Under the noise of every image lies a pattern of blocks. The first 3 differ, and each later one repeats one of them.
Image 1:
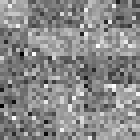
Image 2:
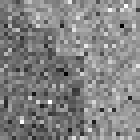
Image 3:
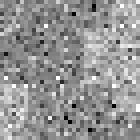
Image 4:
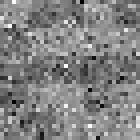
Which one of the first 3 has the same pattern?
1
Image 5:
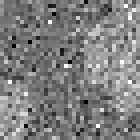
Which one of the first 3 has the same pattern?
3
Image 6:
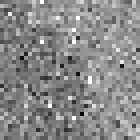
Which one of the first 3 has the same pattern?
2
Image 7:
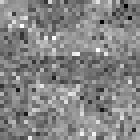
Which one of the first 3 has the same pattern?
1
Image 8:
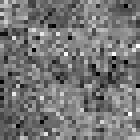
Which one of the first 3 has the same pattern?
1
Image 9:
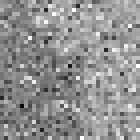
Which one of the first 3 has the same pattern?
2
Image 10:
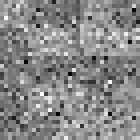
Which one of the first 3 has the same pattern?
1
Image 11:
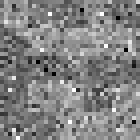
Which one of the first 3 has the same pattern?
1
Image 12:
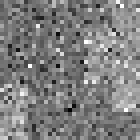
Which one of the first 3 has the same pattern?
3
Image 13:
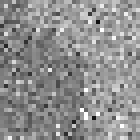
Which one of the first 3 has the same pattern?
2
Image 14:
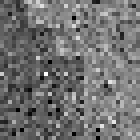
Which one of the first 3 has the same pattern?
2
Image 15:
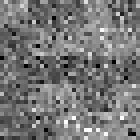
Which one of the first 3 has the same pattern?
1
